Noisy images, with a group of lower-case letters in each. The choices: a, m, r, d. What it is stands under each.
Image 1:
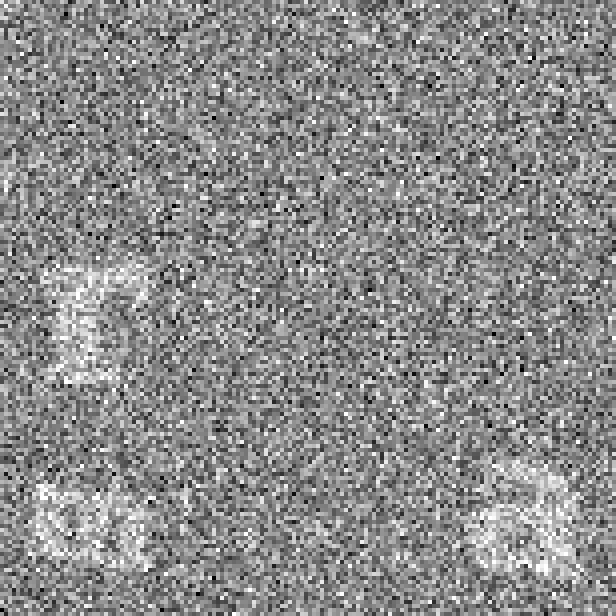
middle left: r; bottom left: m; bottom right: a
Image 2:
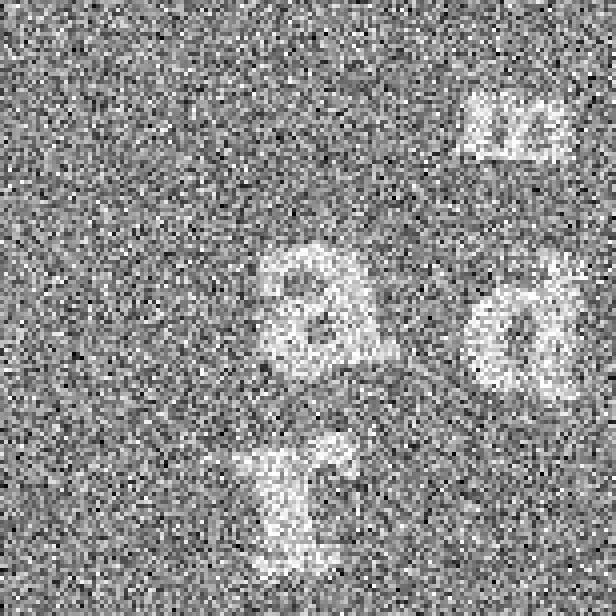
top right: m; centre: a; middle right: d; bottom middle: r
